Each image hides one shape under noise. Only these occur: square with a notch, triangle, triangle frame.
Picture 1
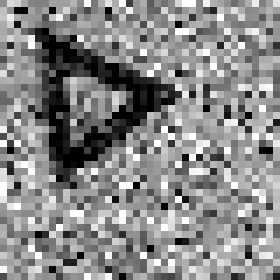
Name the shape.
triangle frame
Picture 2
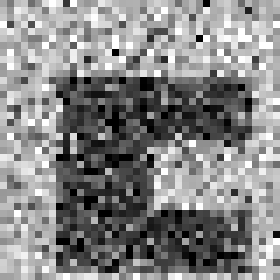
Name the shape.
square with a notch
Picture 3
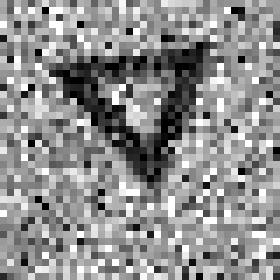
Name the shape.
triangle frame
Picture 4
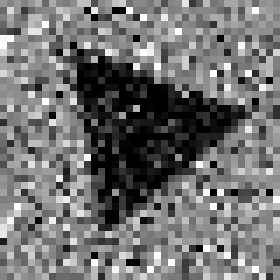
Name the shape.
triangle
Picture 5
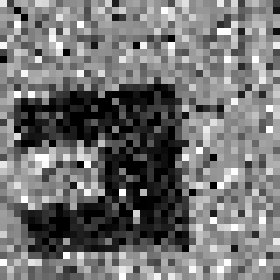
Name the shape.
square with a notch
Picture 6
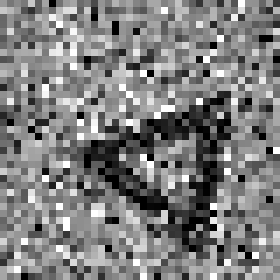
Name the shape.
triangle frame
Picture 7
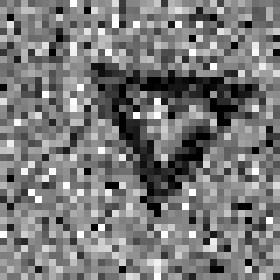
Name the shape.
triangle frame
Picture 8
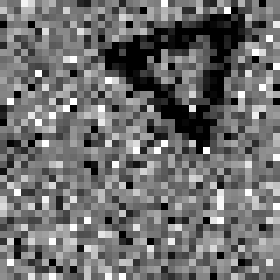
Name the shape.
triangle frame
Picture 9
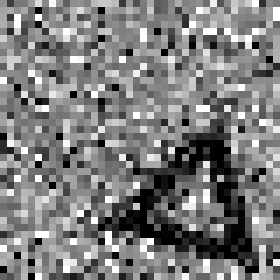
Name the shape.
triangle frame
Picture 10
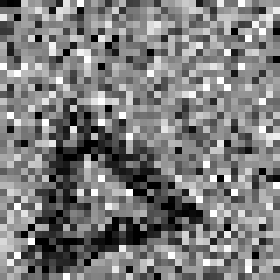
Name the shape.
triangle frame
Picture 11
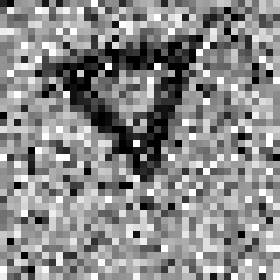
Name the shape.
triangle frame
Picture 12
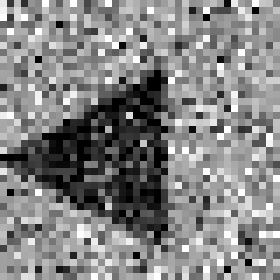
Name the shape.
triangle
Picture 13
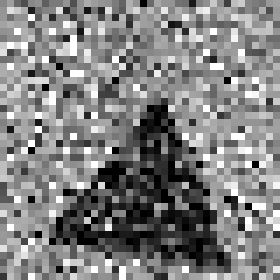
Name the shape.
triangle
